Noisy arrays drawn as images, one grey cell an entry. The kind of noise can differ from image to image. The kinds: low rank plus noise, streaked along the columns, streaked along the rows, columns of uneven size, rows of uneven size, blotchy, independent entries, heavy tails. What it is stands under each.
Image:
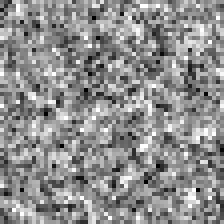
blotchy
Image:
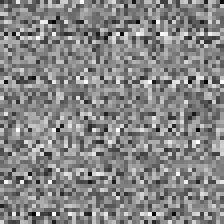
rows of uneven size
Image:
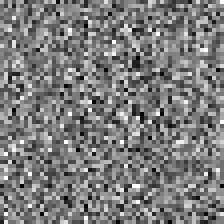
low rank plus noise
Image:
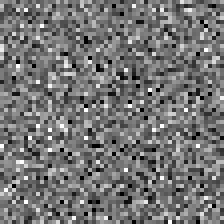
heavy tails
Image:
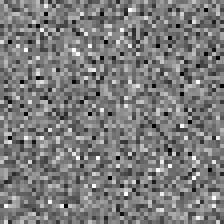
heavy tails
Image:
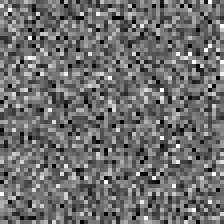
heavy tails
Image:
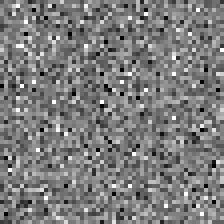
heavy tails
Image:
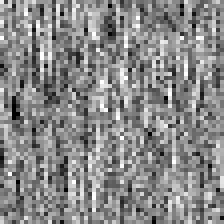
streaked along the columns
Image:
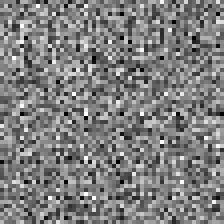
low rank plus noise
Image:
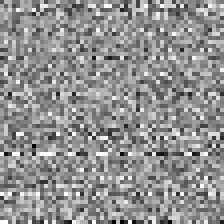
rows of uneven size
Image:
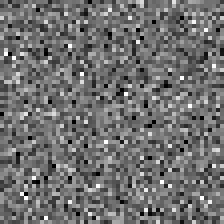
heavy tails
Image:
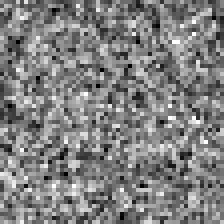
blotchy
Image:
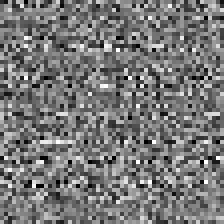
rows of uneven size
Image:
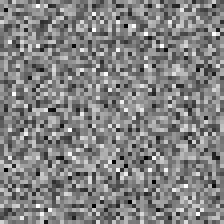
low rank plus noise
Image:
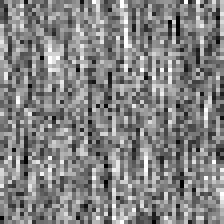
streaked along the columns
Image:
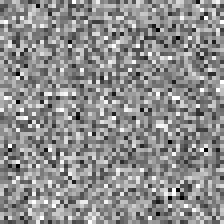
independent entries
